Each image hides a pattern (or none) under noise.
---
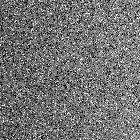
a smooth slope
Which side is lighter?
right
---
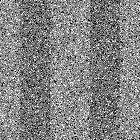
vertical stripes
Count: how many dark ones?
2
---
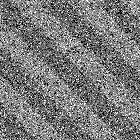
diagonal stripes
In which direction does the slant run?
top left to bottom right
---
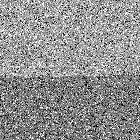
a sharp edge
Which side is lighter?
top
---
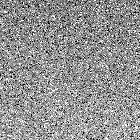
a smooth slope
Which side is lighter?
bottom
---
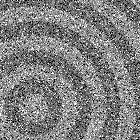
rings round one point
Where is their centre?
bottom left
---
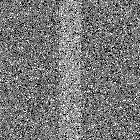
one vertical stripe
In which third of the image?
middle
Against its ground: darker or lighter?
lighter
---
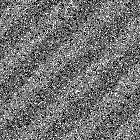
diagonal stripes
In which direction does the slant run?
bottom left to top right
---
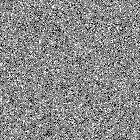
only noise
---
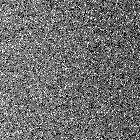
a smooth slope
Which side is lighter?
left
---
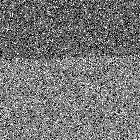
a sharp edge
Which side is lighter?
bottom
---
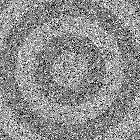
rings round one point
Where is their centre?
centre
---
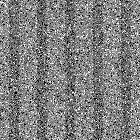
vertical stripes
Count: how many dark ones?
5
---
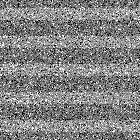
horizontal stripes
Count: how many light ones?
5
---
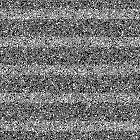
horizontal stripes
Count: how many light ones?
5
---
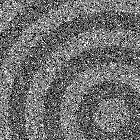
rings round one point
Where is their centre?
bottom right
